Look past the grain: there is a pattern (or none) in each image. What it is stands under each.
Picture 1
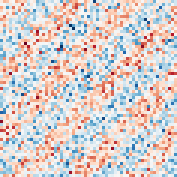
diagonal stripes
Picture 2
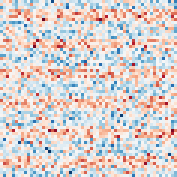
horizontal stripes
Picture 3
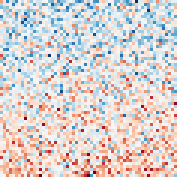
a smooth slope
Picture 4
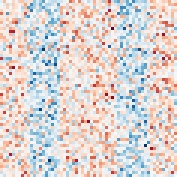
vertical stripes
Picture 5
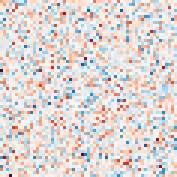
only noise
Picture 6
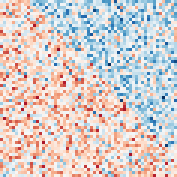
a sharp edge
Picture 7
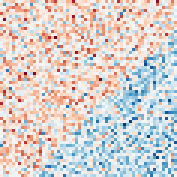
a sharp edge
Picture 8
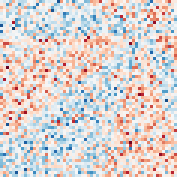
spokes from one point
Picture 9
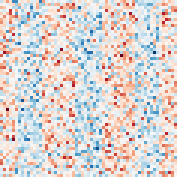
vertical stripes
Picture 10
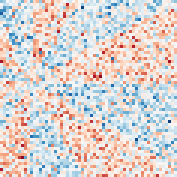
spokes from one point
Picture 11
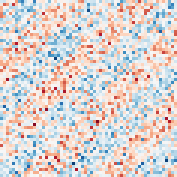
diagonal stripes
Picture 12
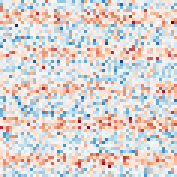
horizontal stripes
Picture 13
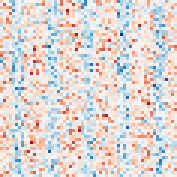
vertical stripes
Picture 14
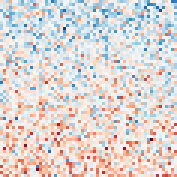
a smooth slope
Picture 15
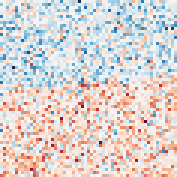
a sharp edge
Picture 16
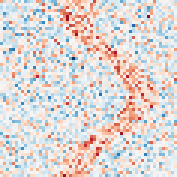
a wavy band
